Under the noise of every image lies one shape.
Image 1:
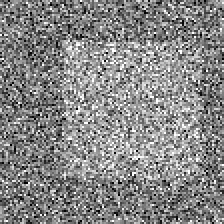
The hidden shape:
square
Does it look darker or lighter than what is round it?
lighter
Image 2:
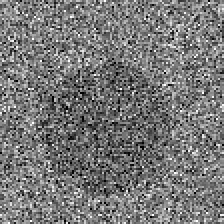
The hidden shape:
disc
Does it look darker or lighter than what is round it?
darker
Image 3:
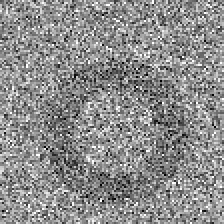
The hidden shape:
ring
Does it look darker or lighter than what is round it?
darker
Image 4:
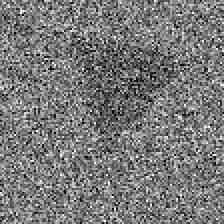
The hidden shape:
triangle
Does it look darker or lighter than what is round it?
darker
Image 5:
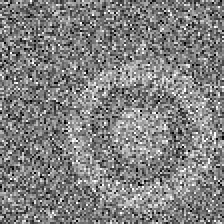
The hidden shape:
bullseye
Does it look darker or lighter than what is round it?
lighter
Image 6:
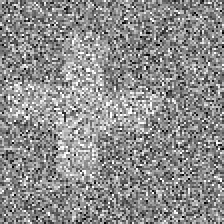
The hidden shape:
cross
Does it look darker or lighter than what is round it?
lighter
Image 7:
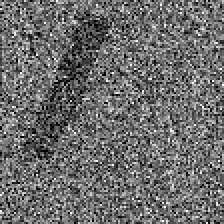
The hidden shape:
bar
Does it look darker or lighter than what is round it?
darker
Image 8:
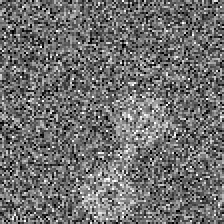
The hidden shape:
dumbbell
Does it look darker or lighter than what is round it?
lighter
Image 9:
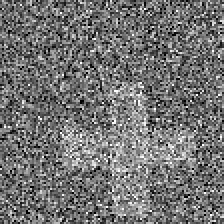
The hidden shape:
cross
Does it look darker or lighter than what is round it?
lighter
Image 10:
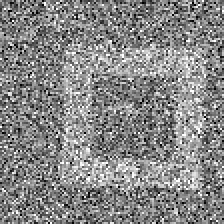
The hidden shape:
square frame
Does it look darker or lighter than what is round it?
lighter
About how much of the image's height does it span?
two thirds
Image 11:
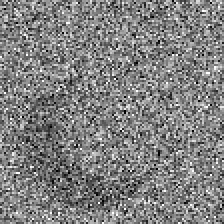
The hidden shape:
crescent
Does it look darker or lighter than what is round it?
darker
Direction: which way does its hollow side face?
up and right
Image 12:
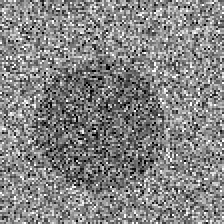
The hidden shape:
disc
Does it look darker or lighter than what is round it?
darker
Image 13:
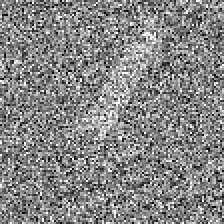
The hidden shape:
bar
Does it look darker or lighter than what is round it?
lighter
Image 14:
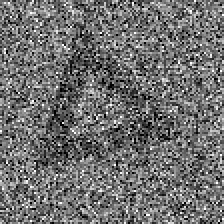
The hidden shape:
triangle frame
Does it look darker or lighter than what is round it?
darker
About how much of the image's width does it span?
two thirds
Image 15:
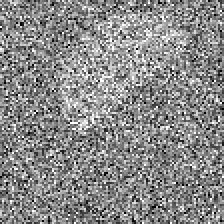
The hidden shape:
half disc
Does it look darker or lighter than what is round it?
lighter
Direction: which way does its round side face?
up and left
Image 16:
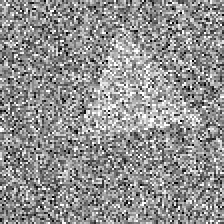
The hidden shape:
triangle
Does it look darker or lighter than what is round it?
lighter
